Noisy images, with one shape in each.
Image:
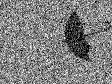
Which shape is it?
umbrella
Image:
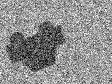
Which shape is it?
car
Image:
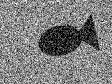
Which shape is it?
fish
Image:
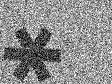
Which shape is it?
asterisk
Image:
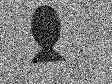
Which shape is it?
fish
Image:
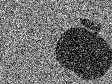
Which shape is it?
apple
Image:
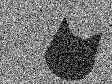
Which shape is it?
cat's head
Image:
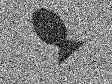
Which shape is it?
fish
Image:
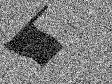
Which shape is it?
flag
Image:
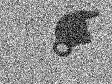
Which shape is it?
teapot
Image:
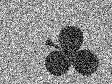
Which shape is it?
club
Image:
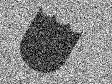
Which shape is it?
ghost
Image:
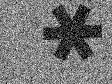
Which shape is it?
asterisk
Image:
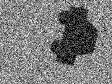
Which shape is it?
car
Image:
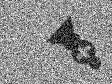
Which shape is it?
chess bishop
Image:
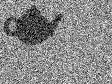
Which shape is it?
teapot
